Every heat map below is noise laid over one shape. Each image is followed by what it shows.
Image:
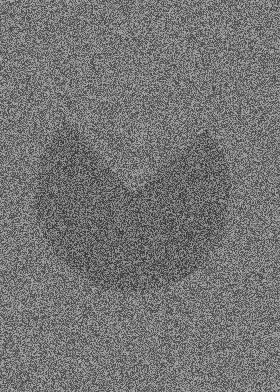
disc with a wedge cut out
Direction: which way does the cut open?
up
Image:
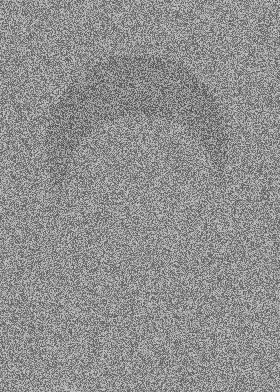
crescent
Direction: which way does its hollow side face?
down
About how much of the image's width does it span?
two thirds
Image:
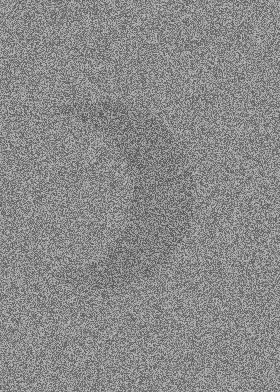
crescent
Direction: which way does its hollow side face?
left
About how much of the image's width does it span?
half
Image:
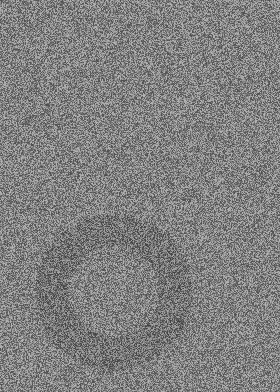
ring
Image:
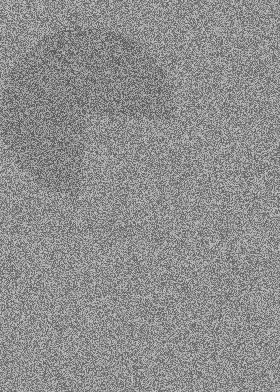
disc with a wedge cut out
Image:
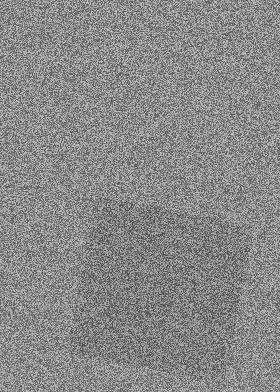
square
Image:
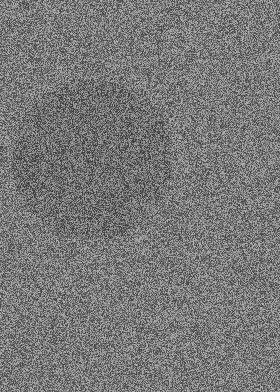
disc
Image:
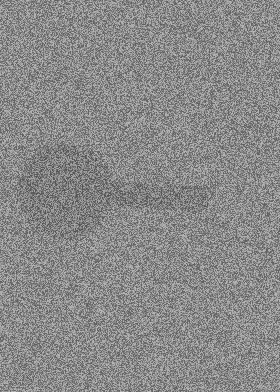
lollipop
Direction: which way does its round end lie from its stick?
left
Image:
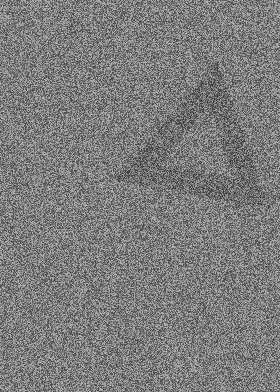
triangle frame
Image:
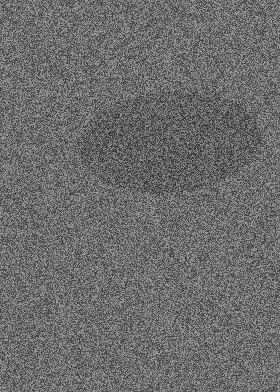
ellipse
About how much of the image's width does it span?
two thirds
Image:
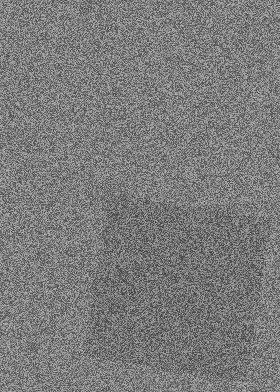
square
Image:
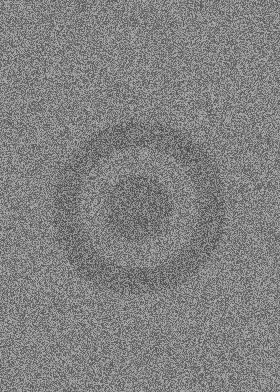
bullseye
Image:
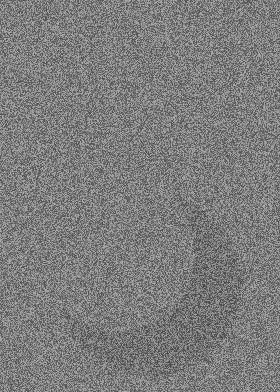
crescent
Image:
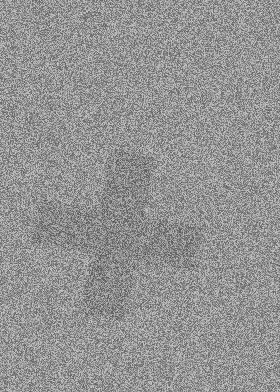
cross
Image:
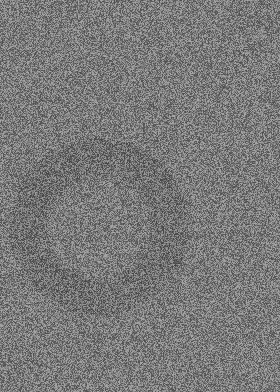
ring
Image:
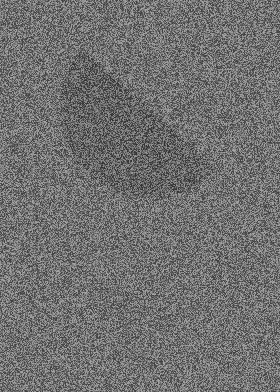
half disc
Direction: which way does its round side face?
down and left
